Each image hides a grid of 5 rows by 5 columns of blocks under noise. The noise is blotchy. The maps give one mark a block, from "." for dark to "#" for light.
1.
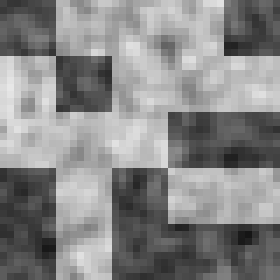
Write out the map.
. # # # .
# . # # #
# # # . .
. # . # #
. # . . .
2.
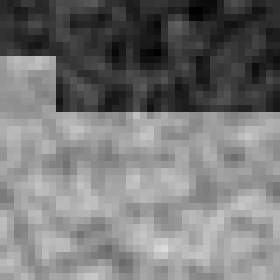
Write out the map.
. . . . .
# . . . .
# # # # #
# # # # #
# # # # #
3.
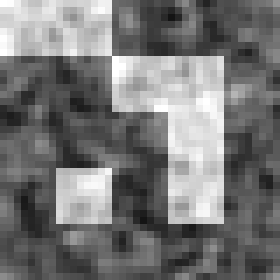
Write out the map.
# # . . .
. . # # .
. . . # .
. # . # .
. . . . .
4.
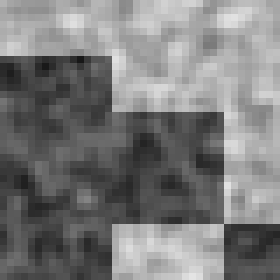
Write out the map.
# # # # #
. . # # #
. . . . #
. . . . #
. . # # .
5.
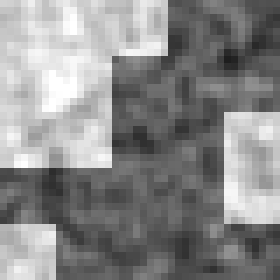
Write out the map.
# # # . .
# # . . .
# # . . #
. . . . #
# . . . .
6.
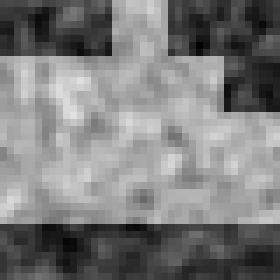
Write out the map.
. . # . .
# # # # .
# # # # #
# # # # #
. . . . .
